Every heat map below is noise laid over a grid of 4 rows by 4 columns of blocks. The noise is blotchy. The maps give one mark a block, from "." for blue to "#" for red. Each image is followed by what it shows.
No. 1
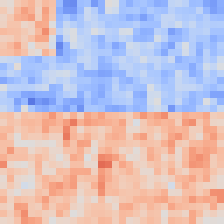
#...
....
####
####
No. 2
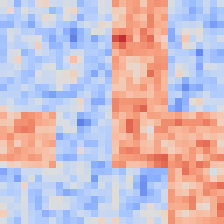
..#.
..#.
#.##
...#
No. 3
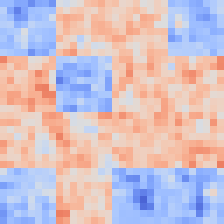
.##.
#.##
####
.#..
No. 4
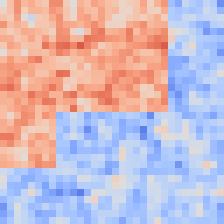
###.
###.
#...
....
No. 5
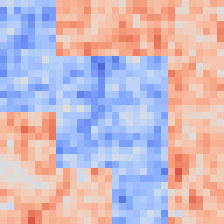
.###
...#
#..#
##.#
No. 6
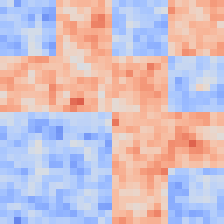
.#.#
###.
..##
..#.
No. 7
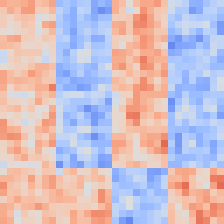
#.#.
#.#.
#.#.
##.#
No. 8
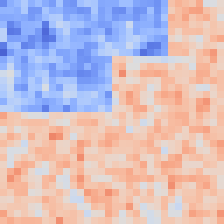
...#
..##
####
####
